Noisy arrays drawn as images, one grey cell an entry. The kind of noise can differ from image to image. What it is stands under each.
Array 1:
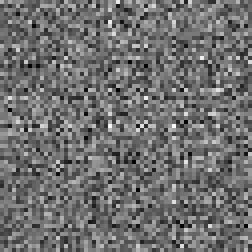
low rank plus noise
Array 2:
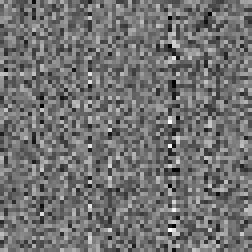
columns of uneven size
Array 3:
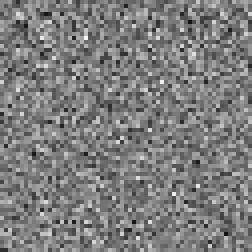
low rank plus noise
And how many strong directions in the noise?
one
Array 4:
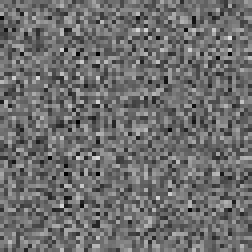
low rank plus noise
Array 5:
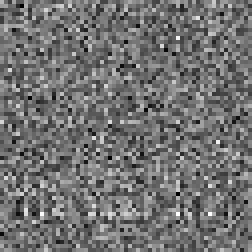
low rank plus noise
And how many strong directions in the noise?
one
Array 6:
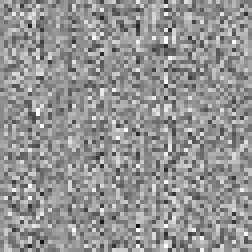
columns of uneven size
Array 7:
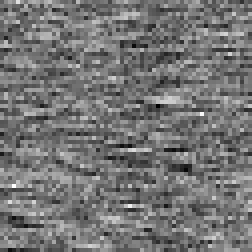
streaked along the rows
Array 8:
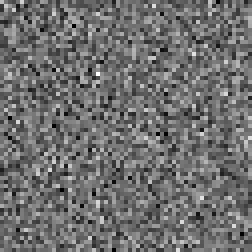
independent entries
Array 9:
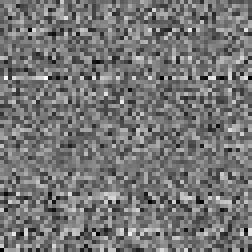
rows of uneven size
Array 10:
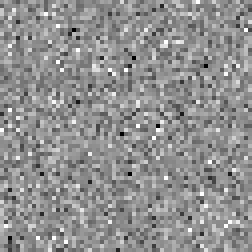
heavy tails
